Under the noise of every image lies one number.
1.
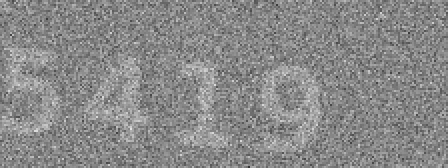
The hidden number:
5419
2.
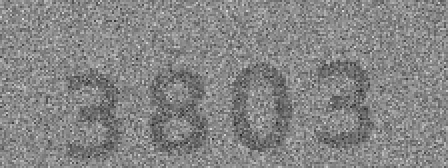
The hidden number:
3803
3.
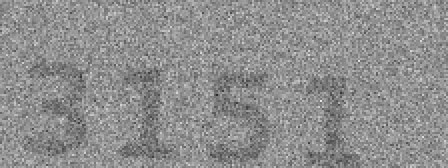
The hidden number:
3151
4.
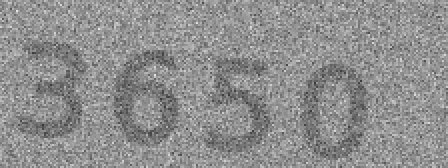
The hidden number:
3650
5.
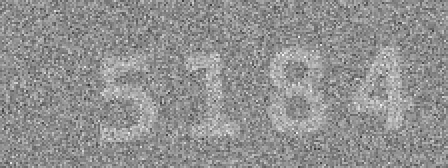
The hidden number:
5184
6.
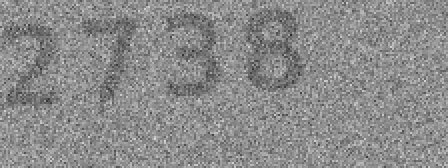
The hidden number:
2738
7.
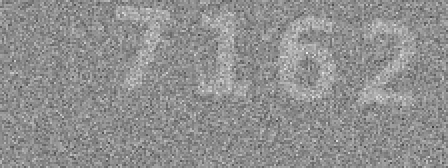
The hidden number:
7162
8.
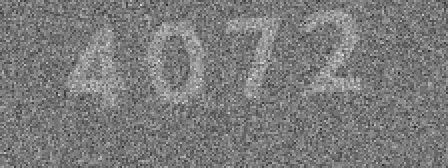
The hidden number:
4072
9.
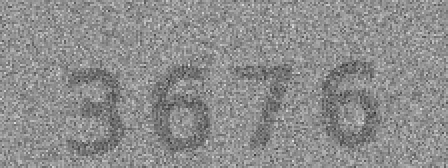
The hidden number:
3676
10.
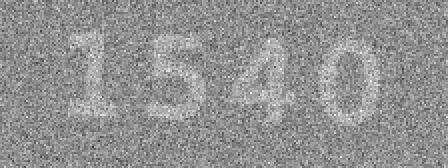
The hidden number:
1540
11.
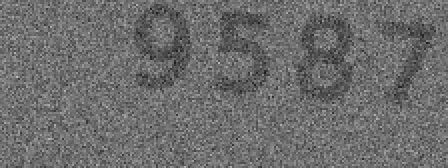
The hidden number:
9587
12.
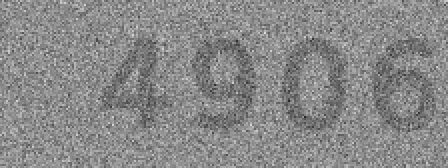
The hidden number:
4906
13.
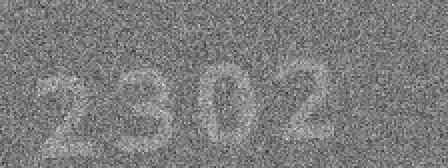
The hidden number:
2302
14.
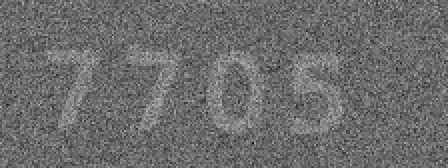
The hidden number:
7705
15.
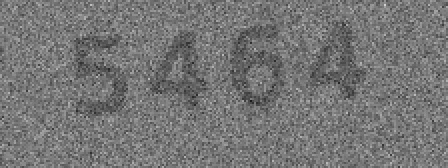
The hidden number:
5464
